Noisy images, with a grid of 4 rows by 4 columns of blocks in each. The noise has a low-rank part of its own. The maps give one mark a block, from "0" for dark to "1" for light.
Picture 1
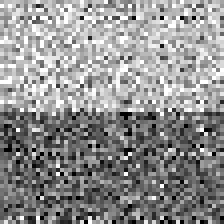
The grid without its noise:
1 1 1 1
1 1 1 1
0 0 0 0
0 0 0 0
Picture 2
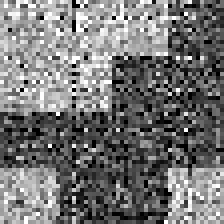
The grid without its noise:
1 1 1 0
1 1 0 0
0 0 0 0
1 0 0 1
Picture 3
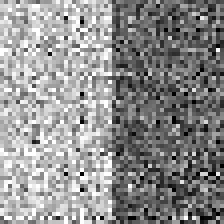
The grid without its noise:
1 1 0 0
1 1 0 0
1 1 0 0
1 1 0 0
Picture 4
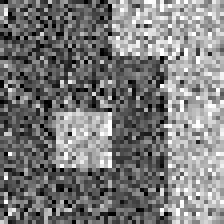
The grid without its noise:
0 0 1 1
0 0 0 1
0 1 0 1
0 0 0 1
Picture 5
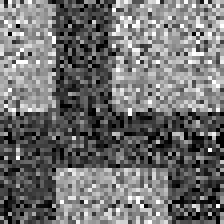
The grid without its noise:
1 0 1 1
1 0 1 1
0 0 0 0
0 1 1 0
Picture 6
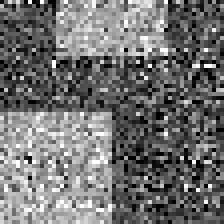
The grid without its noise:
0 1 1 0
0 0 0 0
1 1 0 0
1 1 0 0
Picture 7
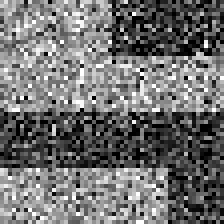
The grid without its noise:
1 1 0 0
1 1 1 1
0 0 0 0
1 1 1 0
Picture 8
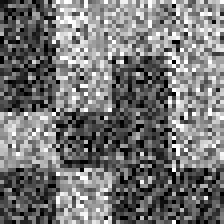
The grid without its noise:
0 1 1 1
0 1 0 1
1 0 0 1
0 1 0 0
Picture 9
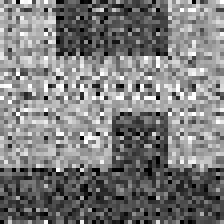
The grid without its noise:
1 0 0 1
1 1 1 1
1 1 0 1
0 0 0 0
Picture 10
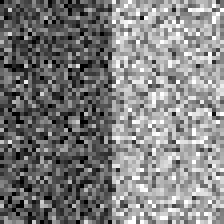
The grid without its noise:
0 0 1 1
0 0 1 1
0 0 1 1
0 0 1 1
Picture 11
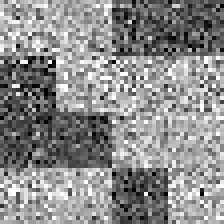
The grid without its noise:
1 1 0 0
0 1 1 1
0 0 1 1
1 1 0 1
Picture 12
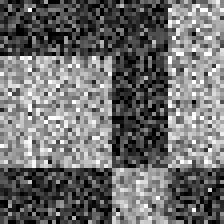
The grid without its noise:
0 0 0 1
1 1 0 1
1 1 0 1
0 0 1 0
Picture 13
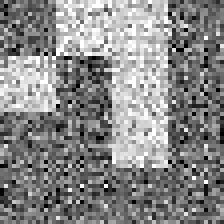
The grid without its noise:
0 1 1 0
1 0 1 0
0 0 1 0
0 0 0 0
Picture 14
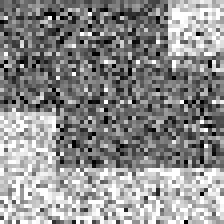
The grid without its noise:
0 0 0 1
0 0 0 0
1 0 0 0
1 1 1 1
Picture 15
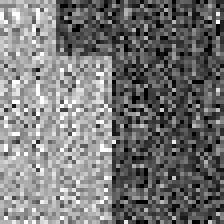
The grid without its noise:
1 0 0 0
1 1 0 0
1 1 0 0
1 1 0 0
